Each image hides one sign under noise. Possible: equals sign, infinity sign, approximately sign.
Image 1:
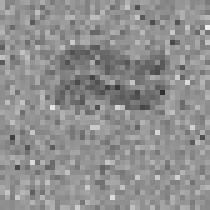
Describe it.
dark approximately sign
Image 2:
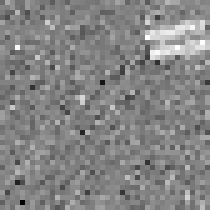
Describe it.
light equals sign, top right
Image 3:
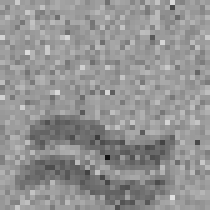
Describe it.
dark approximately sign
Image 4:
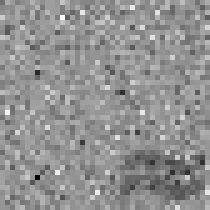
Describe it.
dark approximately sign, bottom right
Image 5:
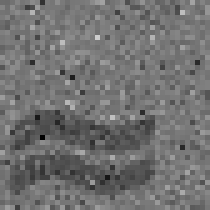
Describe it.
dark approximately sign
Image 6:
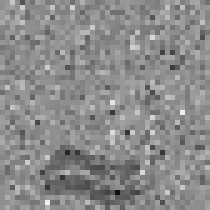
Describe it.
dark approximately sign
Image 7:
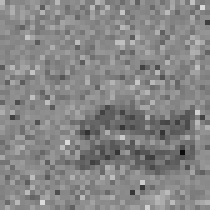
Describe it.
dark approximately sign
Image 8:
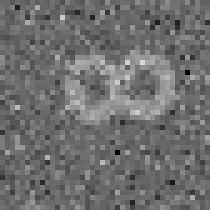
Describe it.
light infinity sign
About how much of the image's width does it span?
half
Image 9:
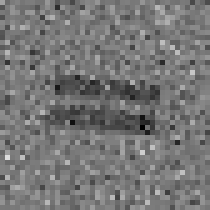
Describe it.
dark equals sign
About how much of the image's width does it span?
half
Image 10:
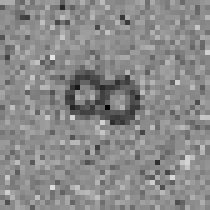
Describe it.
dark infinity sign, centre
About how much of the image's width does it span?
a third
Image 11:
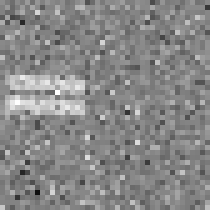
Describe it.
light equals sign, middle left
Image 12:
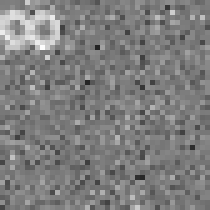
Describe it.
light infinity sign, top left
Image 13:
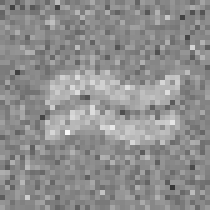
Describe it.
light approximately sign
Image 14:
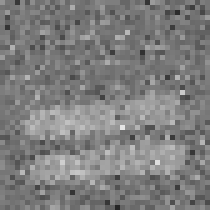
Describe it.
light equals sign
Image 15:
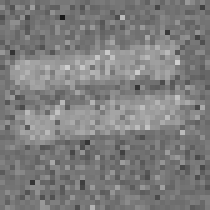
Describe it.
light equals sign
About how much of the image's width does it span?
nearly all
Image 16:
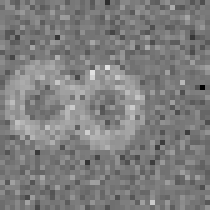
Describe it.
light infinity sign
